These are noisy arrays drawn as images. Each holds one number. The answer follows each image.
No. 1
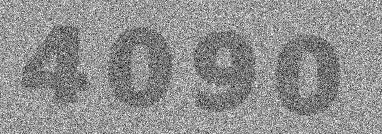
4090
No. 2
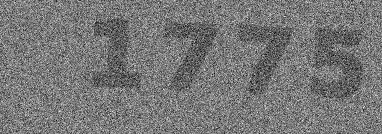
1775
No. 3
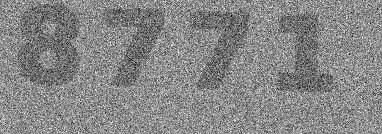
8771
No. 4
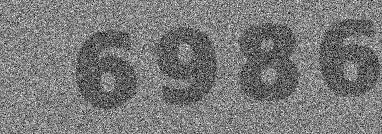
6986
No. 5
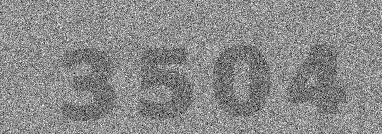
3504
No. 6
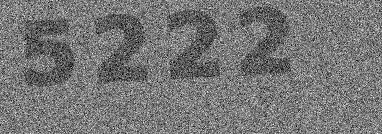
5222
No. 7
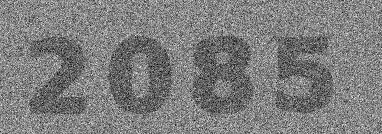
2085
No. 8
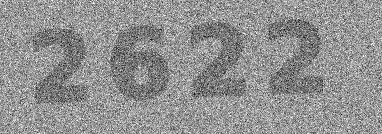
2622
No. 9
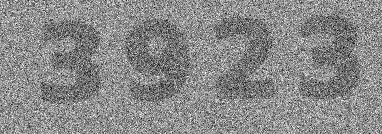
3923
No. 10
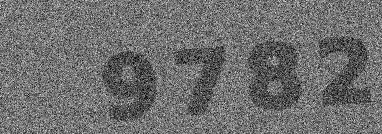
9782
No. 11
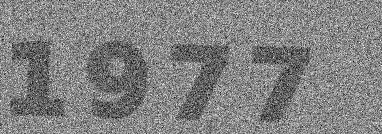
1977
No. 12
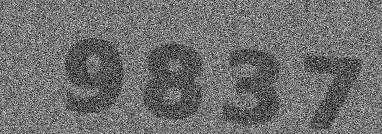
9837
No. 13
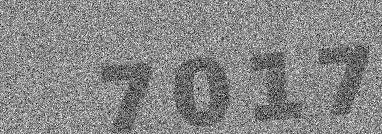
7017
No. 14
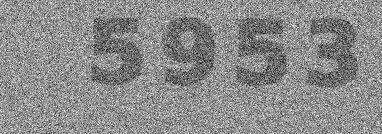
5953
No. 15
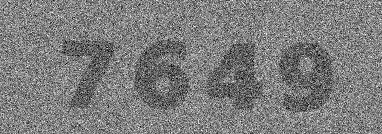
7649
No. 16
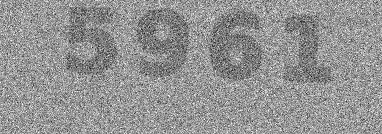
5961
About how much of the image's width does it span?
two thirds
